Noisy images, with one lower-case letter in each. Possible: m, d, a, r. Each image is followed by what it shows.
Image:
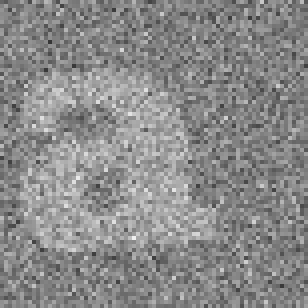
a
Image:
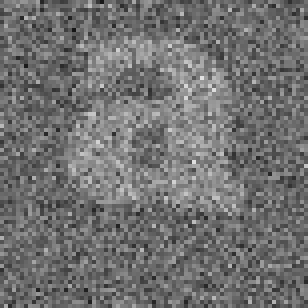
a
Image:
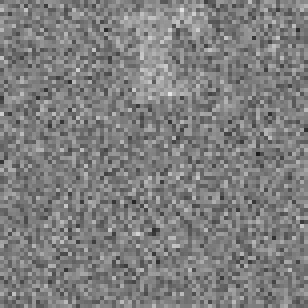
r
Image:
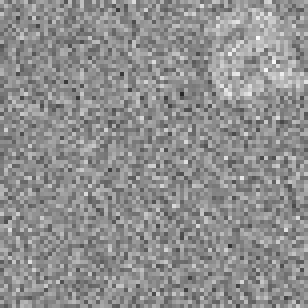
a
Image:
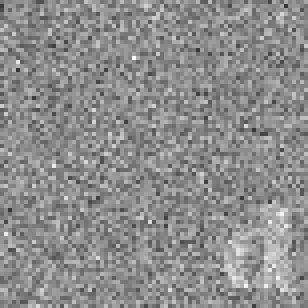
d
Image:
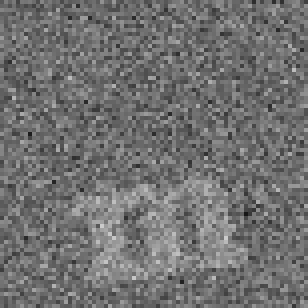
m
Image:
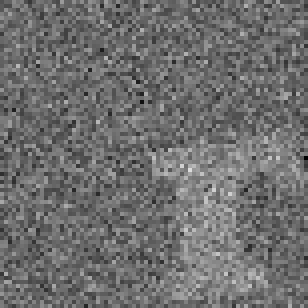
r
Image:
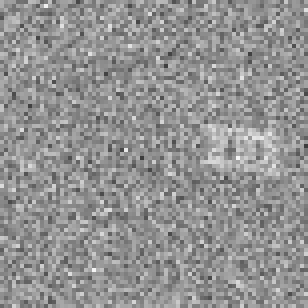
m
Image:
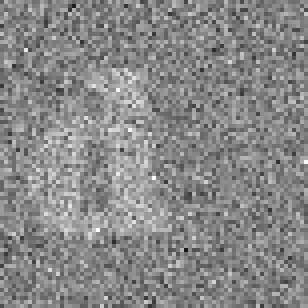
d
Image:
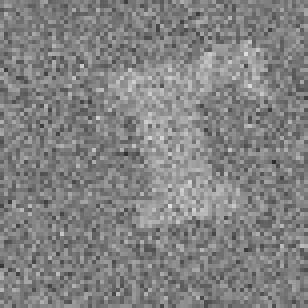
r
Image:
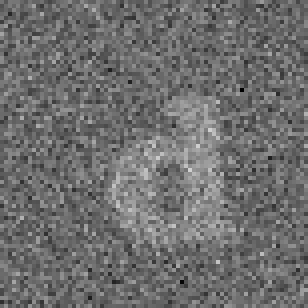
d
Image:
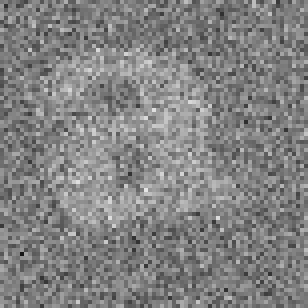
a
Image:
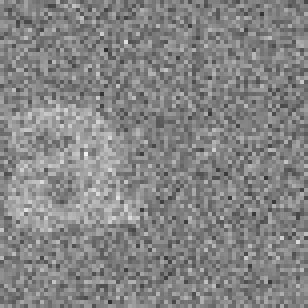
a
